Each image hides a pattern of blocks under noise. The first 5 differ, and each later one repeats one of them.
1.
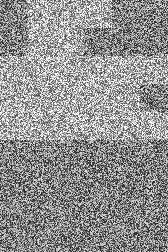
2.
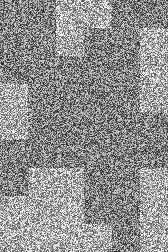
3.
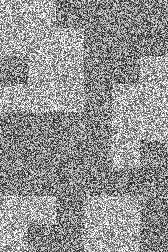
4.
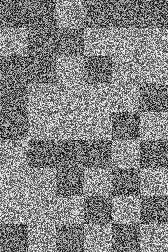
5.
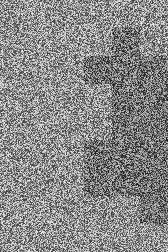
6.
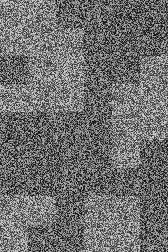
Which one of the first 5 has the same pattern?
3
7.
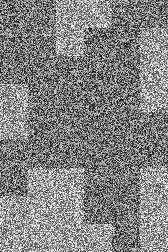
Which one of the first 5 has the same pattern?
2
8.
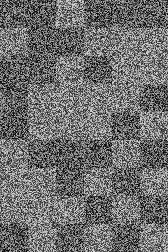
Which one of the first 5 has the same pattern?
4
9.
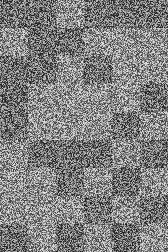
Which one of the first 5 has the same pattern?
4
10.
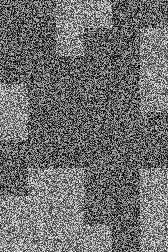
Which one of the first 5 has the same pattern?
2
